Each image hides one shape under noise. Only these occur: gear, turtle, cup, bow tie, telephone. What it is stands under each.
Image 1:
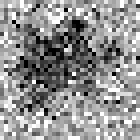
turtle
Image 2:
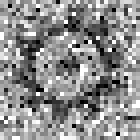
gear
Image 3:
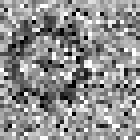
gear
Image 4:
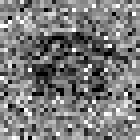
telephone
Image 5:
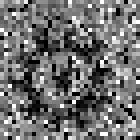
gear
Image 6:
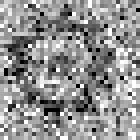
gear
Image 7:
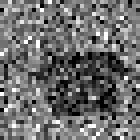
telephone
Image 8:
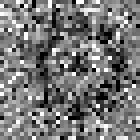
gear
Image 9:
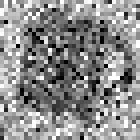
cup
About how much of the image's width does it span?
nearly all
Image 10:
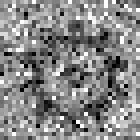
gear
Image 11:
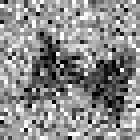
bow tie
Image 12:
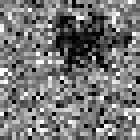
turtle
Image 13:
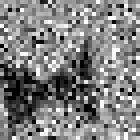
bow tie
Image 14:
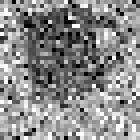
cup
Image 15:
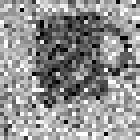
cup
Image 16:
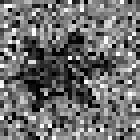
turtle
